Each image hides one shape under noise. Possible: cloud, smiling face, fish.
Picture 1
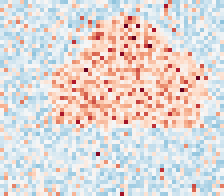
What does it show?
red cloud
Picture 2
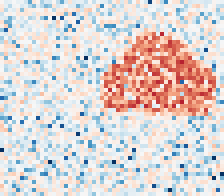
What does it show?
red cloud
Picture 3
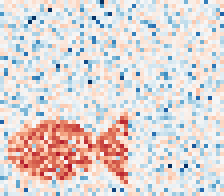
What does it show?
red fish
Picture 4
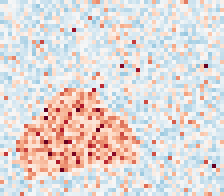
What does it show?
red cloud
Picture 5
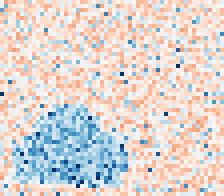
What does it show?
blue cloud
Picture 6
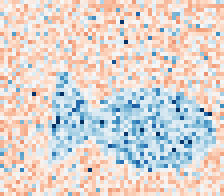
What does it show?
blue fish
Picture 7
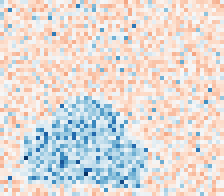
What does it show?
blue cloud
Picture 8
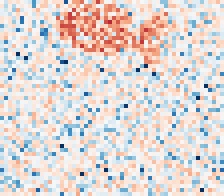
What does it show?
red fish
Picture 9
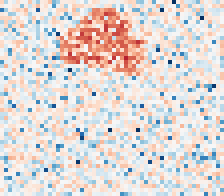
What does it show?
red cloud, top middle
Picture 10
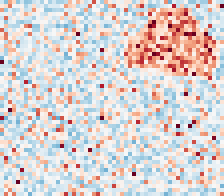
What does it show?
red cloud, top right
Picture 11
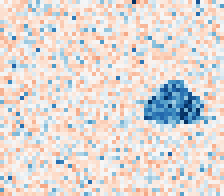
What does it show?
blue cloud, middle right
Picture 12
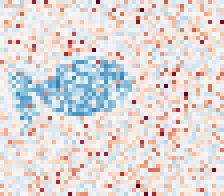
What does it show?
blue fish
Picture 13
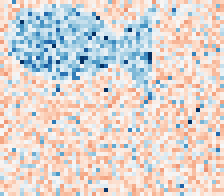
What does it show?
blue fish
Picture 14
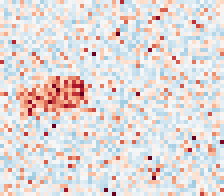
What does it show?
red fish, middle left
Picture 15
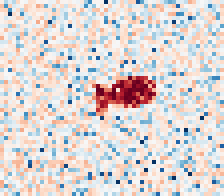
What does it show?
red fish, centre
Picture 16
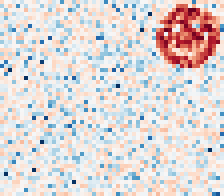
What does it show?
red smiling face, top right
